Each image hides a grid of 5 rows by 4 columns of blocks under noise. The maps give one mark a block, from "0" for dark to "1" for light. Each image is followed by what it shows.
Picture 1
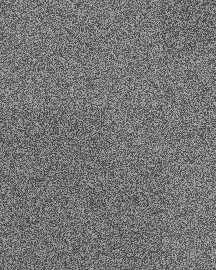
1110
1111
0011
0001
0001
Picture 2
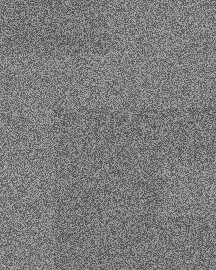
0011
1111
1000
1001
1000
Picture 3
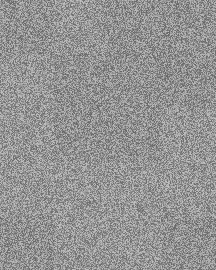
0100
1000
1001
1111
0110
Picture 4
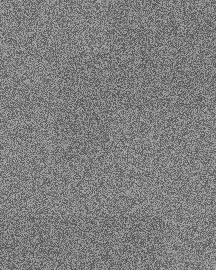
1100
1000
1011
1111
0001
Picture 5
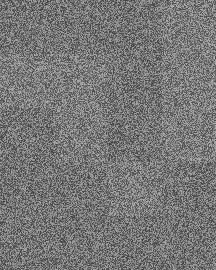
0001
1101
0101
0010
0000
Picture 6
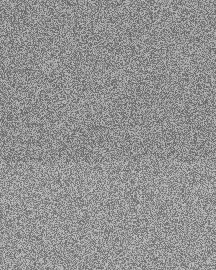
0000
0000
0000
1111
1111
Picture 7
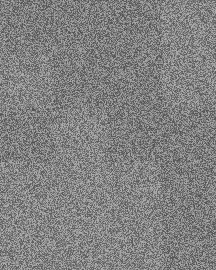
0001
1001
0100
1110
1110
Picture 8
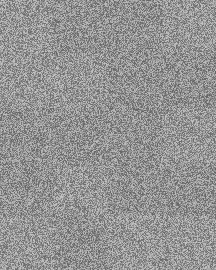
1001
1100
0001
0100
1011
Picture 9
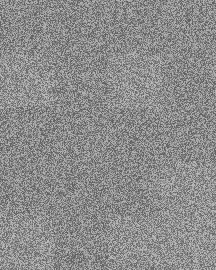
0000
1010
0000
0001
1011
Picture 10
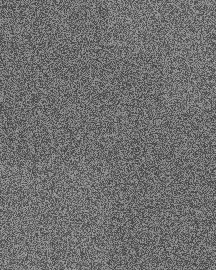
0011
0001
0000
1100
1100
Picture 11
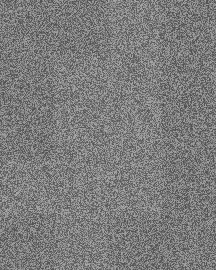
0010
0110
0110
1110
0100
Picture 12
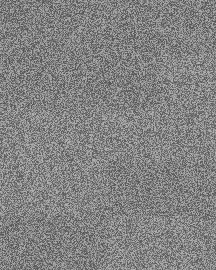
0000
0001
1111
1100
0011
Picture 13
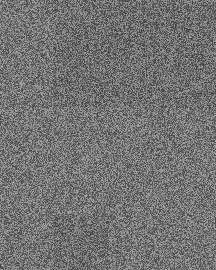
1000
1000
1111
1111
1011
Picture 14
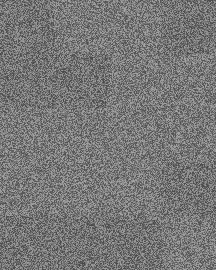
0110
0011
1111
1110
0001
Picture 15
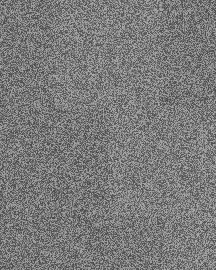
0110
0110
0011
0011
0001
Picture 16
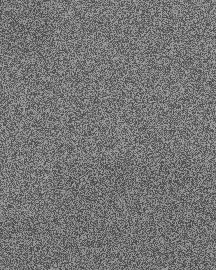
0111
1111
1111
1000
0000
